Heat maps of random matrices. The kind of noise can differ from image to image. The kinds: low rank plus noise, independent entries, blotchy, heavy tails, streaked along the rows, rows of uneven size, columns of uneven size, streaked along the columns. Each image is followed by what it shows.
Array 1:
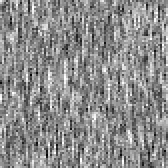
streaked along the columns
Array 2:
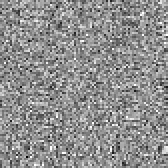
low rank plus noise
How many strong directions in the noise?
three or four
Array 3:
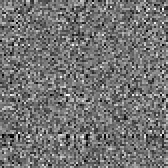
low rank plus noise
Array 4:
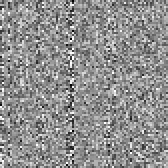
columns of uneven size
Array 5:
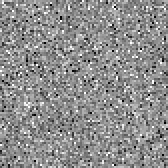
heavy tails
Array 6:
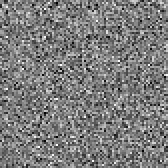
low rank plus noise
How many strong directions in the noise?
five to eight
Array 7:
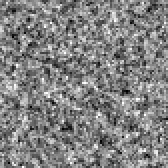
blotchy
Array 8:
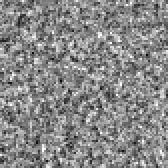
blotchy
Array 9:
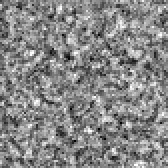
blotchy
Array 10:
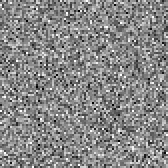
independent entries
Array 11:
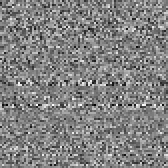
rows of uneven size
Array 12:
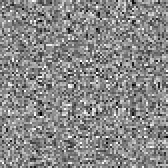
low rank plus noise
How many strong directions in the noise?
two
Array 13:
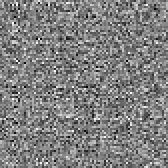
low rank plus noise
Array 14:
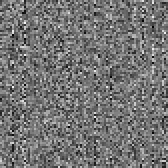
columns of uneven size
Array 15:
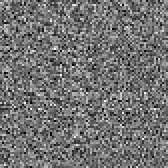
low rank plus noise
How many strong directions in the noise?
five to eight
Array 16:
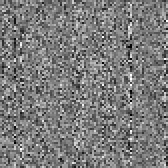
columns of uneven size
